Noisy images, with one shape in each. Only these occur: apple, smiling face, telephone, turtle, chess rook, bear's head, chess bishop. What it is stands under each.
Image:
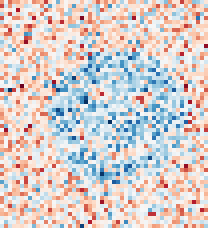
smiling face
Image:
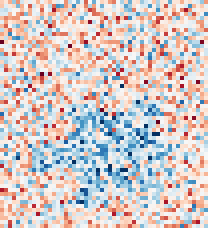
turtle
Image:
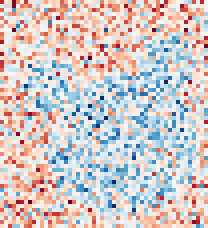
bear's head
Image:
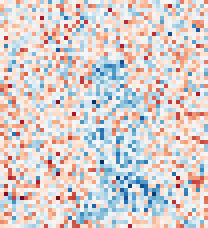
chess bishop
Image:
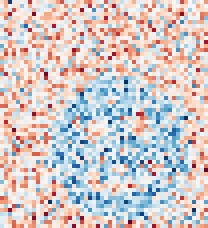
smiling face
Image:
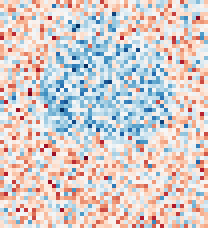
apple
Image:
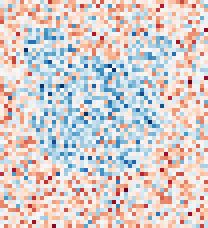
bear's head
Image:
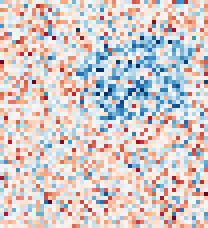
telephone
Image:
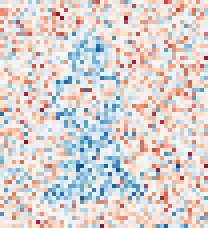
chess bishop
